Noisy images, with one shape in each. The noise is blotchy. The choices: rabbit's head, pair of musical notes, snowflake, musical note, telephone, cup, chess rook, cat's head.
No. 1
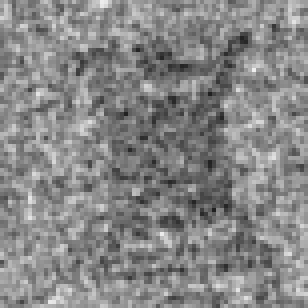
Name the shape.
chess rook
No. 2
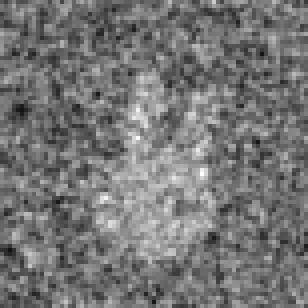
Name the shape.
rabbit's head
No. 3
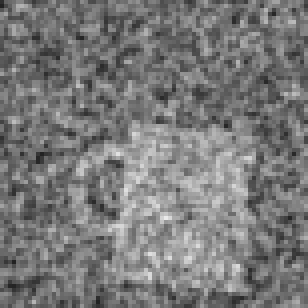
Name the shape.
cup
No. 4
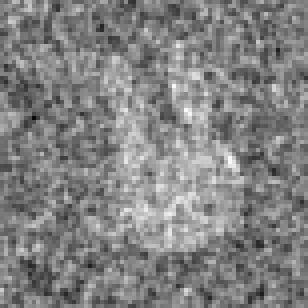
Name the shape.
rabbit's head
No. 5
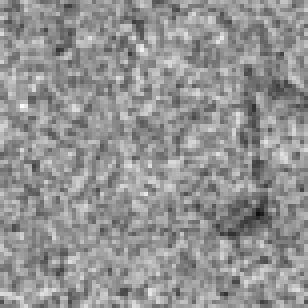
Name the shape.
musical note
